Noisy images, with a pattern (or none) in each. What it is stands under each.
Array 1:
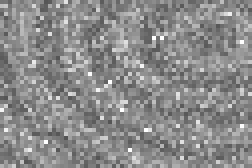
rings round one point
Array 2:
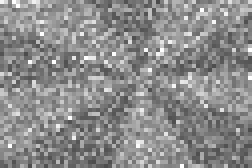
spokes from one point
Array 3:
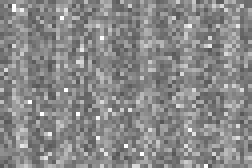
vertical stripes
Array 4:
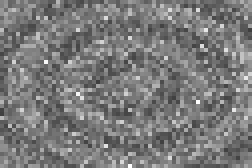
rings round one point
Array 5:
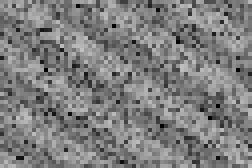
diagonal stripes
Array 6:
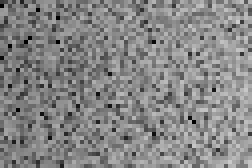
a smooth slope
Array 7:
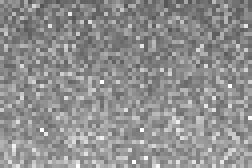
a smooth slope
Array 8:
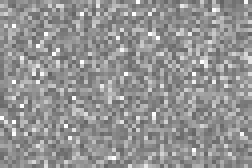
only noise
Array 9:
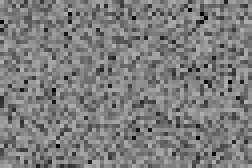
only noise
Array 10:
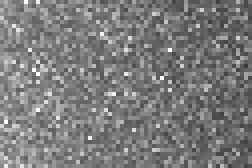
a smooth slope
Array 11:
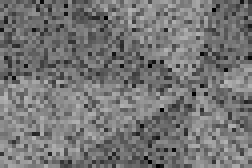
spokes from one point
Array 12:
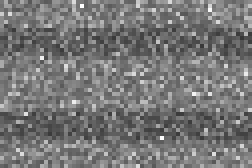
horizontal stripes
